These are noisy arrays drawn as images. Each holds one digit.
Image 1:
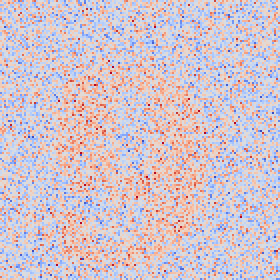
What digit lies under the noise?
9
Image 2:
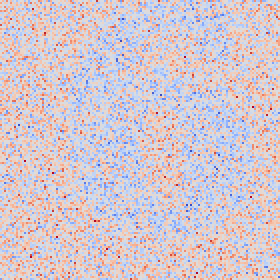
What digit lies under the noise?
6
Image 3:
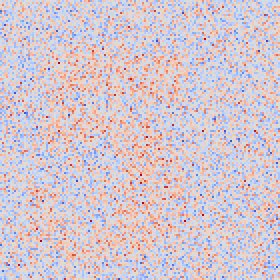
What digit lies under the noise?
5
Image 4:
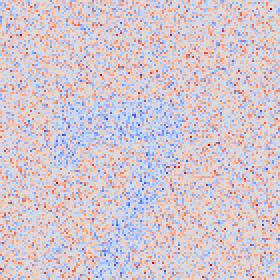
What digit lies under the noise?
7
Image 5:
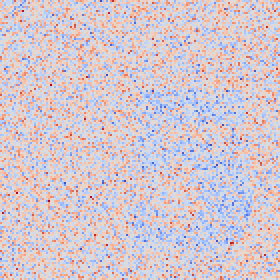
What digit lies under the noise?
5
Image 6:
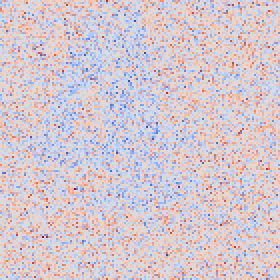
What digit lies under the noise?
4
